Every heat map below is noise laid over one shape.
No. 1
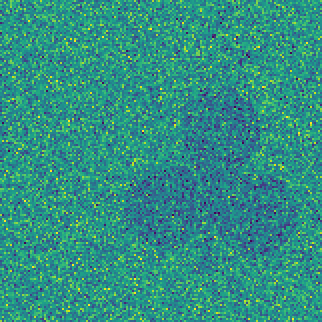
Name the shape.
club
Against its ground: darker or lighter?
darker
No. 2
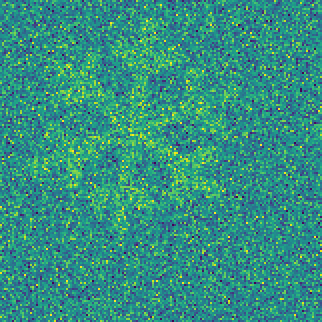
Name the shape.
snowflake
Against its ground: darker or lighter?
lighter
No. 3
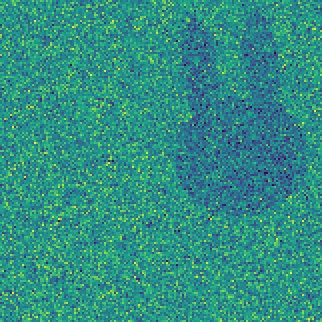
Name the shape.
rabbit's head
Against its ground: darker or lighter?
darker
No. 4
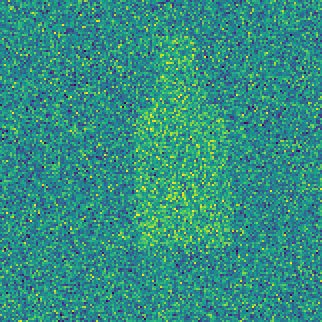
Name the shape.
bottle
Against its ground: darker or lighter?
lighter
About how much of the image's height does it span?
two thirds
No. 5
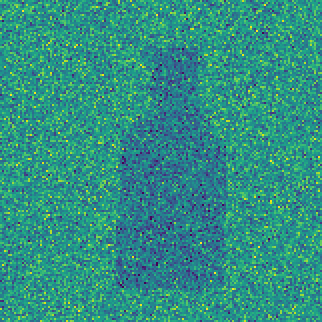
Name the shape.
bottle
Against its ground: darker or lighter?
darker
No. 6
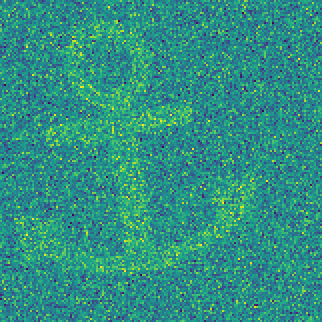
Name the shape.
anchor
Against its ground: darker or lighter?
lighter
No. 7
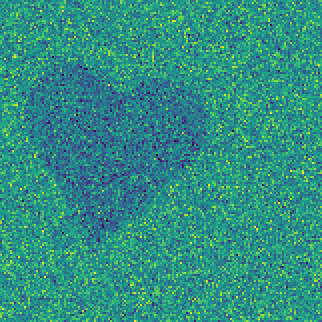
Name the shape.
heart
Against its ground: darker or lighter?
darker
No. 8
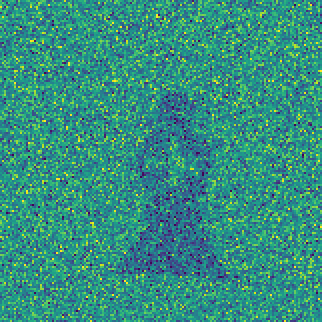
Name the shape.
chess bishop
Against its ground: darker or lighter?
darker
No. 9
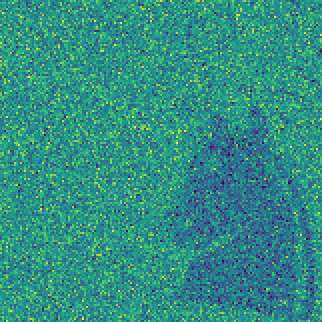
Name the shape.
chess knight
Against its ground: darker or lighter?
darker
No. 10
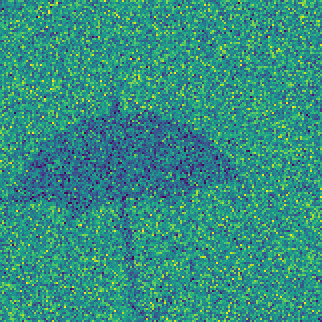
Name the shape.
umbrella
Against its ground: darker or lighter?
darker
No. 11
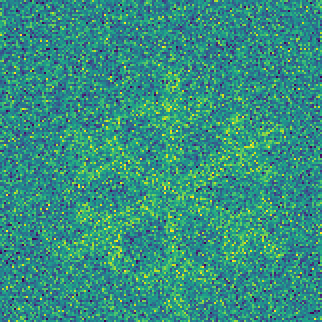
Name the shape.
snowflake
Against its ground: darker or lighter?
lighter
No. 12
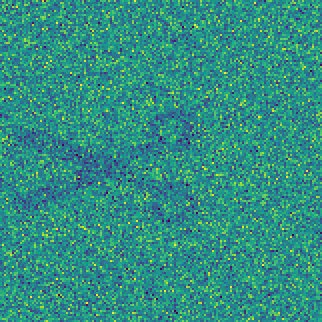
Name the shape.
pair of scissors
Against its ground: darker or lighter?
darker
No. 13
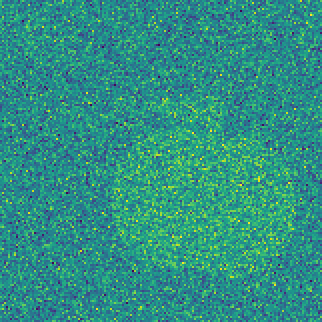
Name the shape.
apple
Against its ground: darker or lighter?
lighter
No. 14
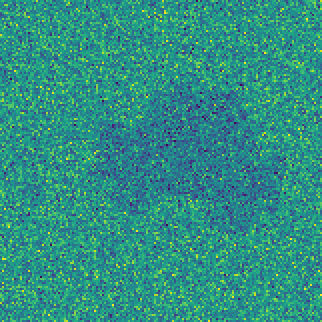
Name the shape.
car
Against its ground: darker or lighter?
darker
